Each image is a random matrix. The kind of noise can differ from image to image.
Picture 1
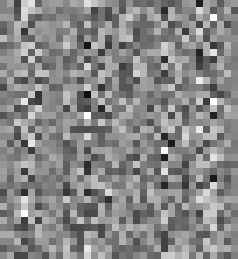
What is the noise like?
columns of uneven size
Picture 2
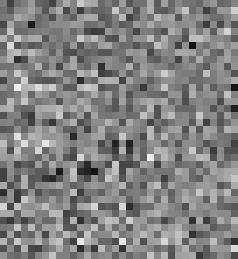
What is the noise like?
low rank plus noise
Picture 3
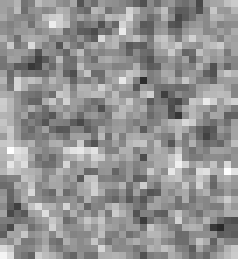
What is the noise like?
blotchy
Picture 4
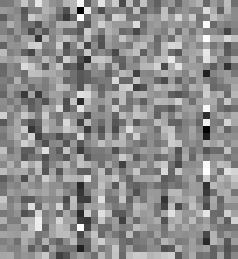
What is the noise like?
columns of uneven size
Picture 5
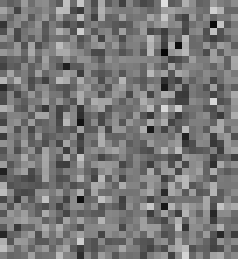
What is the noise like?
columns of uneven size
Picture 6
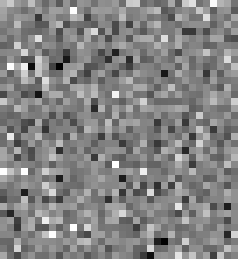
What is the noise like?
heavy tails
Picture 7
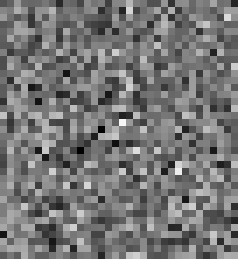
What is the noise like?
independent entries
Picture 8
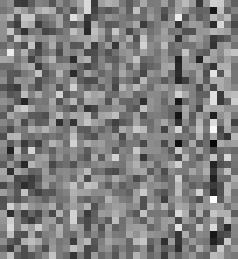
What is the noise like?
columns of uneven size
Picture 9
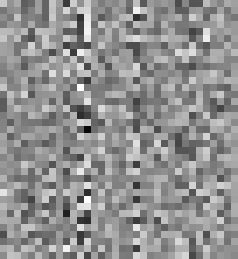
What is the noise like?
columns of uneven size
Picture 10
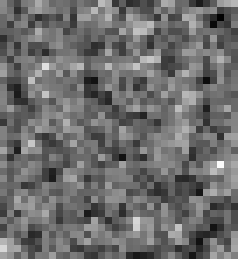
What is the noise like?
blotchy
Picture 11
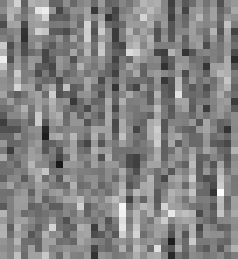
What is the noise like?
streaked along the columns
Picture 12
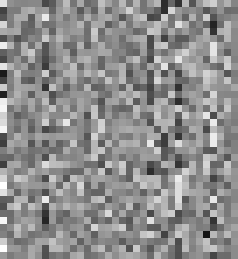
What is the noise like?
columns of uneven size
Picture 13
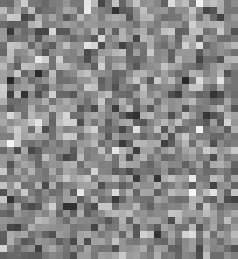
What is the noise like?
low rank plus noise
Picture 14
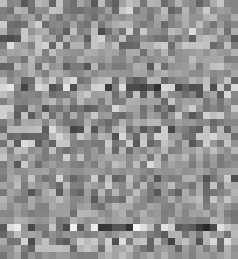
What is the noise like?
rows of uneven size
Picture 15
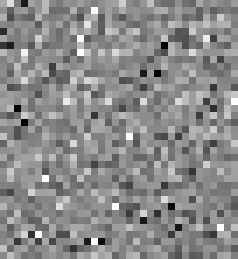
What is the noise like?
heavy tails
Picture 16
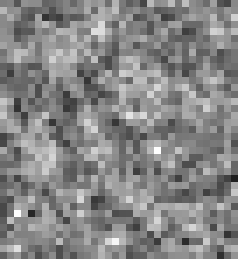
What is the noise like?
blotchy
